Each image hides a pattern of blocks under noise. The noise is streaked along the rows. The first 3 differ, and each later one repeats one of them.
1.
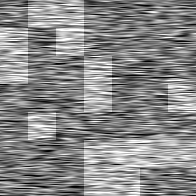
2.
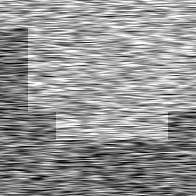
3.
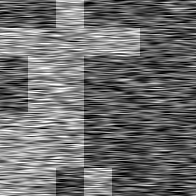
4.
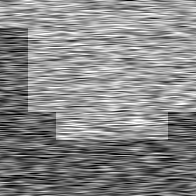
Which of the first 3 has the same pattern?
2
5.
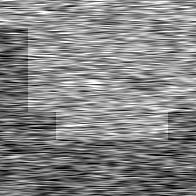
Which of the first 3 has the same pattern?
2
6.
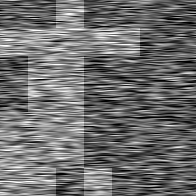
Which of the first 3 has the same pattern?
3
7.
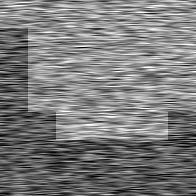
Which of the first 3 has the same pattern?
2
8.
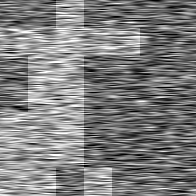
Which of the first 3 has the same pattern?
3
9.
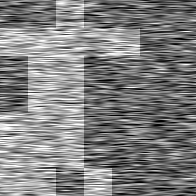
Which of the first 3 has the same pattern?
3
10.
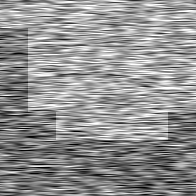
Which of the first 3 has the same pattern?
2
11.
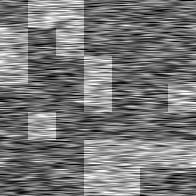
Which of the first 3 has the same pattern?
1
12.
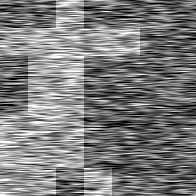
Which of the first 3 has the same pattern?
3
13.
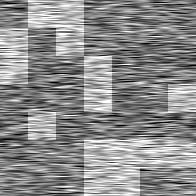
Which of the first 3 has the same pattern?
1
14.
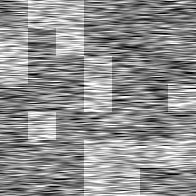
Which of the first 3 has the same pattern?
1
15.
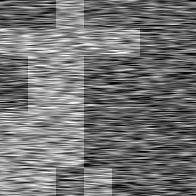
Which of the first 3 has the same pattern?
3
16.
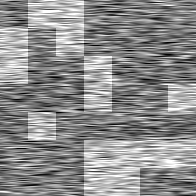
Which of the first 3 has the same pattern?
1
